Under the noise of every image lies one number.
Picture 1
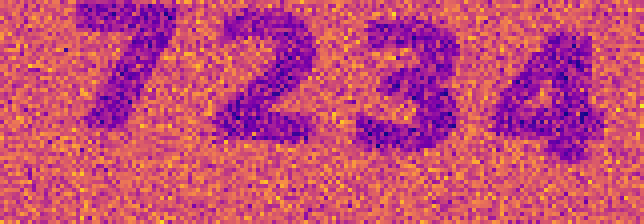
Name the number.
7234
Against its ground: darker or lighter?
darker
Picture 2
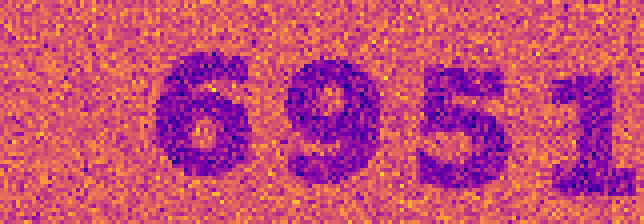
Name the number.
6951
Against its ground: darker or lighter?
darker
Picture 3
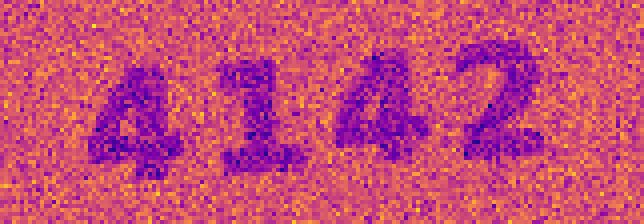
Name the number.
4142
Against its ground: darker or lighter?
darker
